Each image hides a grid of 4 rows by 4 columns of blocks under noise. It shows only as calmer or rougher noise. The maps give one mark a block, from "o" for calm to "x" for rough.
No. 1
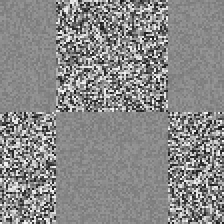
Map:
o x x o
o x x o
x o o x
x o o x
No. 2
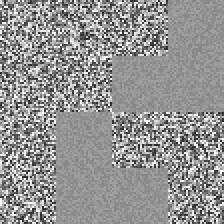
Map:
x x x o
x x o o
x o x x
x o o x
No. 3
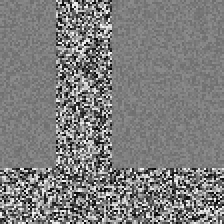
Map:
o x o o
o x o o
o x o o
x x x x
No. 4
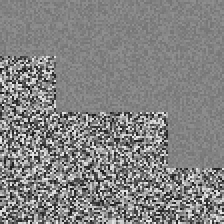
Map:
o o o o
x o o o
x x x o
x x x x
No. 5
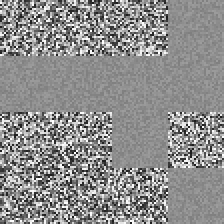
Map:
x x x o
o o o o
x x o x
x x x o
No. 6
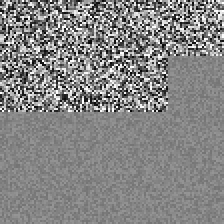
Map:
x x x x
x x x o
o o o o
o o o o
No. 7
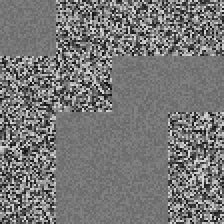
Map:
o x x x
x x o o
x o o x
x o o x
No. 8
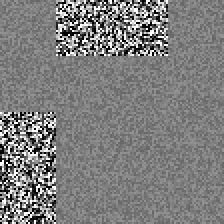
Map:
o x x o
o o o o
x o o o
x o o o
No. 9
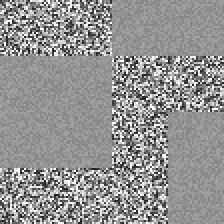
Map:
x x o o
o o x x
o o x o
x x x o
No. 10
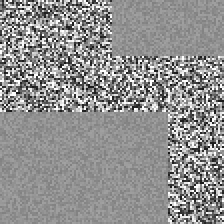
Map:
x x o o
x x x x
o o o x
o o o x
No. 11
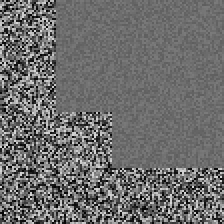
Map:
x o o o
x o o o
x x o o
x x x x
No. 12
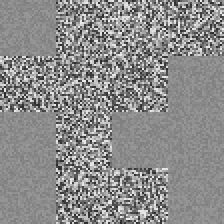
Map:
o x x x
x x x o
o x o o
o x x o
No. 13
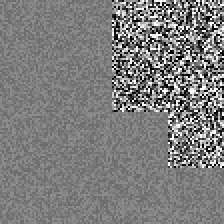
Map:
o o x x
o o x x
o o o x
o o o o
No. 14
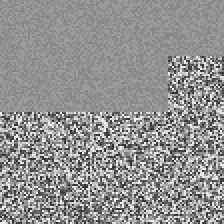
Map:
o o o o
o o o x
x x x x
x x x x
